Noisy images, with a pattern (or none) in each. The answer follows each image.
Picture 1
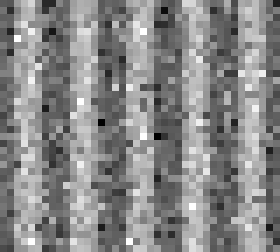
vertical stripes
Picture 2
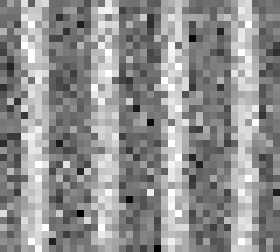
vertical stripes
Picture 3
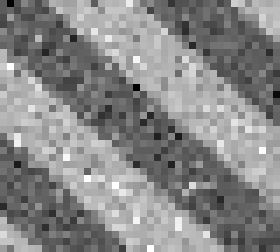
diagonal stripes
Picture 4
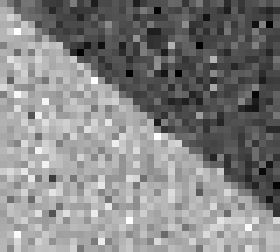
a sharp edge
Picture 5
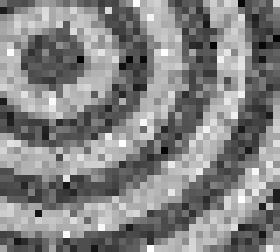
rings round one point
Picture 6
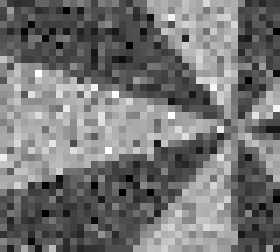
spokes from one point
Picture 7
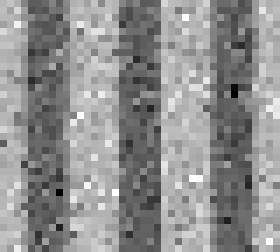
vertical stripes
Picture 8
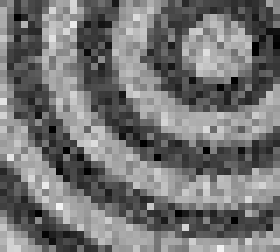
rings round one point
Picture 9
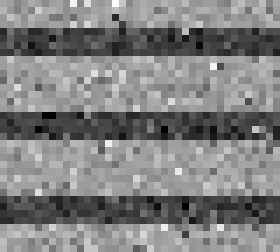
horizontal stripes
